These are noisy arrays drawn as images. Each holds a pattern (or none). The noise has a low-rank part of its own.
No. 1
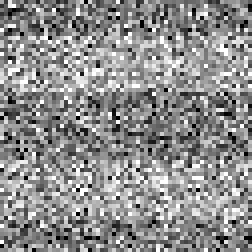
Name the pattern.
horizontal stripes
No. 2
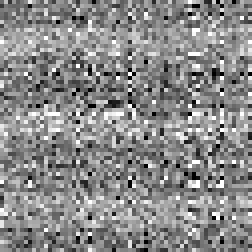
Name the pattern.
horizontal stripes
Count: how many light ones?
3
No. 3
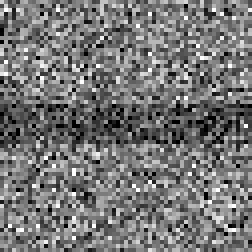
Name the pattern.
one horizontal stripe
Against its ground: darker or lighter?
darker
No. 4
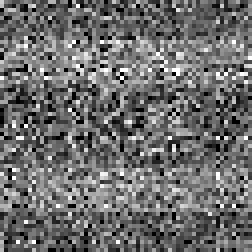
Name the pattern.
horizontal stripes
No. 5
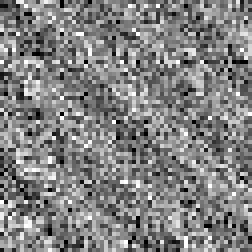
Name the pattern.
diagonal stripes
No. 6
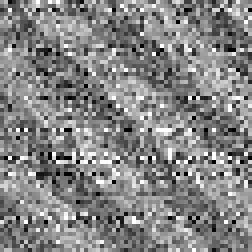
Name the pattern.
diagonal stripes
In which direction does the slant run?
top left to bottom right
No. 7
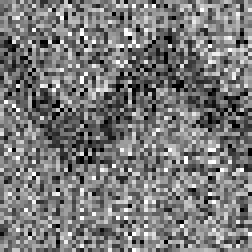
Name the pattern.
a wavy band
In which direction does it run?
left to right
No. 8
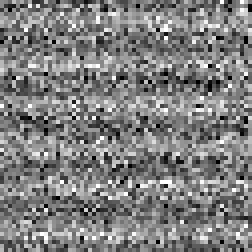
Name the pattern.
horizontal stripes
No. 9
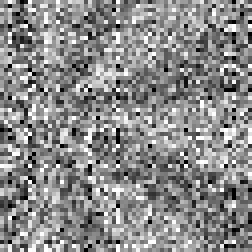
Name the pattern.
spokes from one point
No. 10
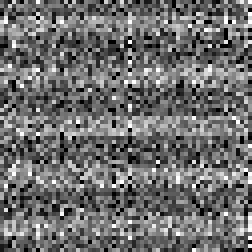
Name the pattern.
horizontal stripes
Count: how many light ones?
5
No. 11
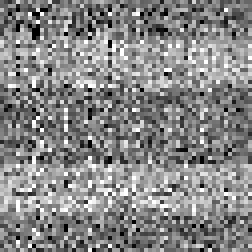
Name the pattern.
horizontal stripes
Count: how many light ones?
2
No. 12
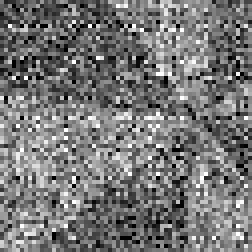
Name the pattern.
spokes from one point
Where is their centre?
middle right
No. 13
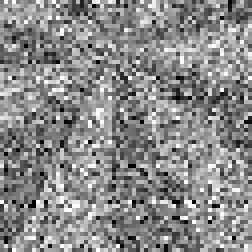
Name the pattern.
spokes from one point
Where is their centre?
top middle
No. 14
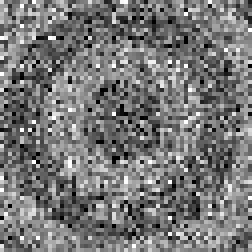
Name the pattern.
rings round one point
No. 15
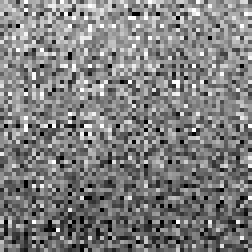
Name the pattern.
a smooth slope
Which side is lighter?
top
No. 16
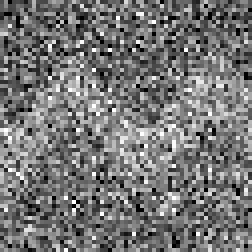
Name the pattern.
a wavy band
